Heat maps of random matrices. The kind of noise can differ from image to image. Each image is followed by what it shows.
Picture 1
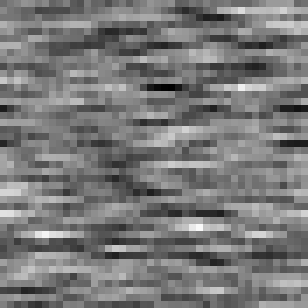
streaked along the rows
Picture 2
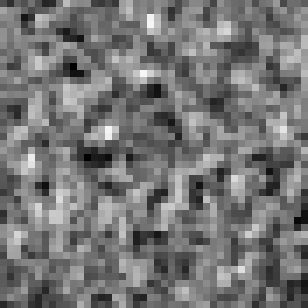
blotchy
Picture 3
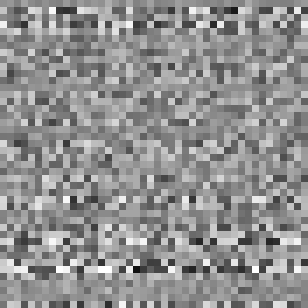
rows of uneven size
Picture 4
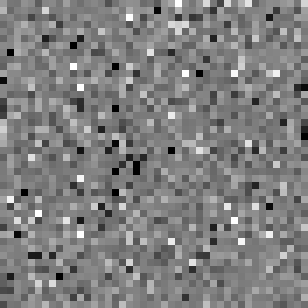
heavy tails
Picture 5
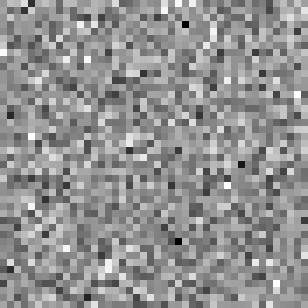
independent entries
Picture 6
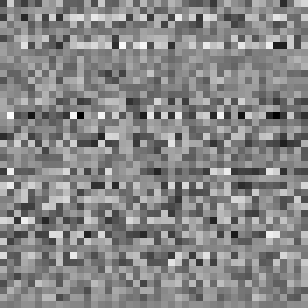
rows of uneven size
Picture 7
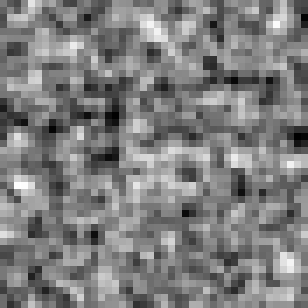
blotchy
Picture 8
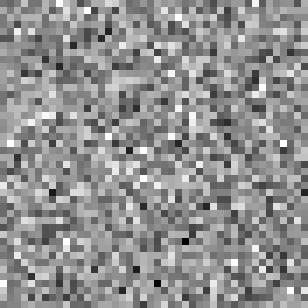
independent entries
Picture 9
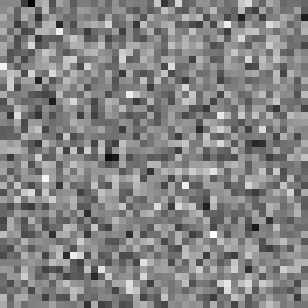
independent entries
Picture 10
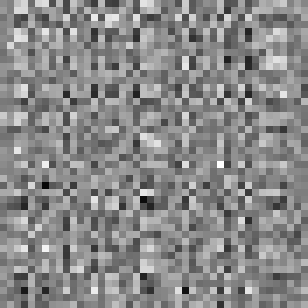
low rank plus noise
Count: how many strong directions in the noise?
one
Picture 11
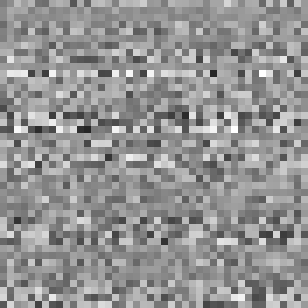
rows of uneven size
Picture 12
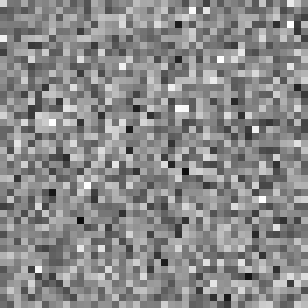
independent entries
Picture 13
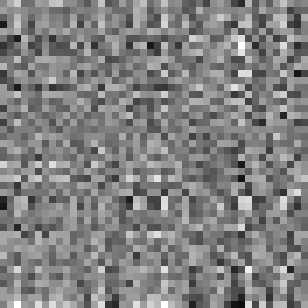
low rank plus noise
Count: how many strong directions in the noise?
two
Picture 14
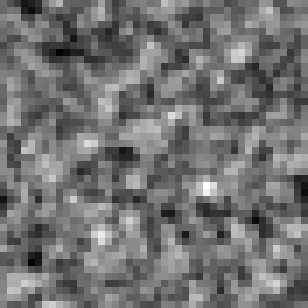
blotchy
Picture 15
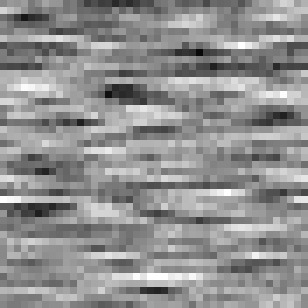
streaked along the rows
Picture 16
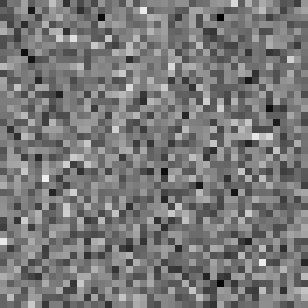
independent entries
